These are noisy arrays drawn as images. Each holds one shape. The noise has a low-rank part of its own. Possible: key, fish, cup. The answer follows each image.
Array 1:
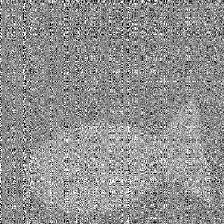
fish
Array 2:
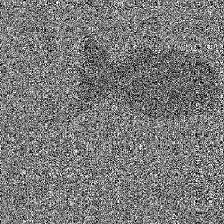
fish
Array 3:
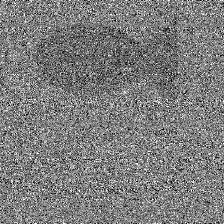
fish
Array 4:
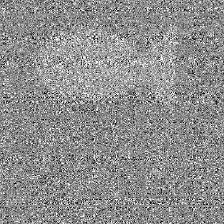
fish
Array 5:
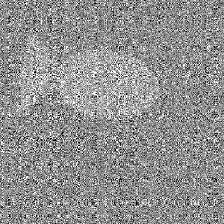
fish
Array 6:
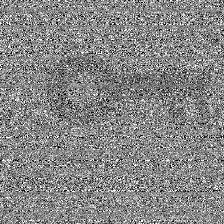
key
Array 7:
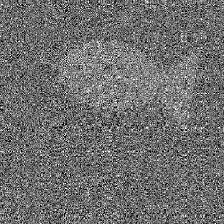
fish
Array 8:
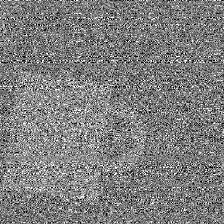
cup
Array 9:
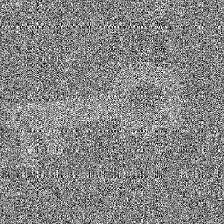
key
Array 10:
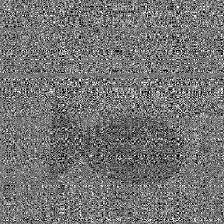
fish
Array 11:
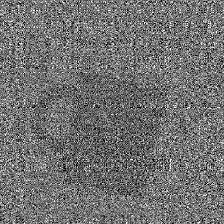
cup
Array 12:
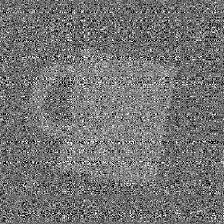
cup
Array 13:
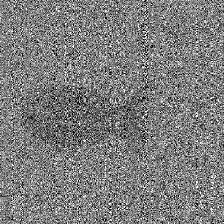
fish
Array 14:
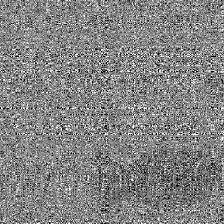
fish
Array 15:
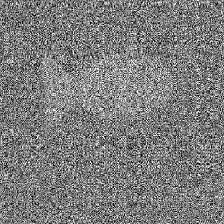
fish
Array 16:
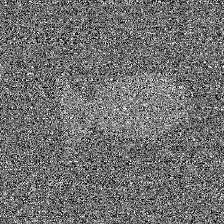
fish
